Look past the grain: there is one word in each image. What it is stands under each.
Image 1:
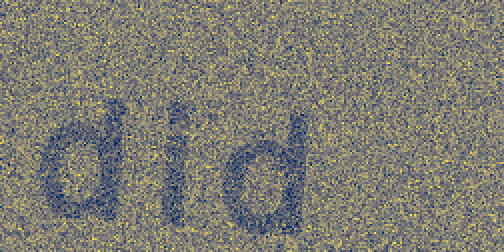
did
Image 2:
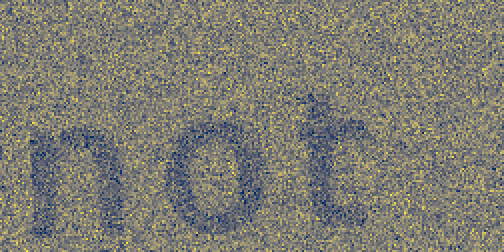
not
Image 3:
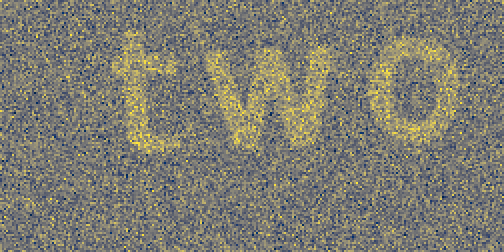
two
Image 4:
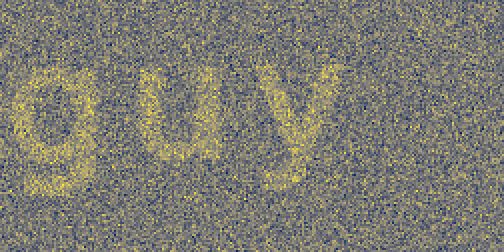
guy
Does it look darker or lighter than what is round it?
lighter
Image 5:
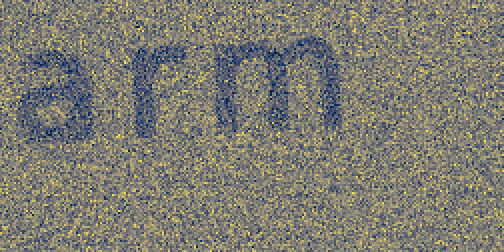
arm
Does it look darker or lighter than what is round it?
darker
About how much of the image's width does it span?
two thirds
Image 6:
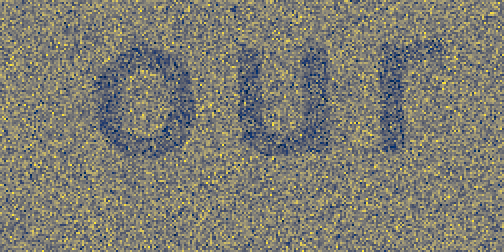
our
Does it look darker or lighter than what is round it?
darker
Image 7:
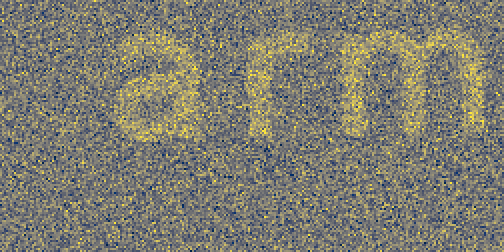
arm
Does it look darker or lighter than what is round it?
lighter
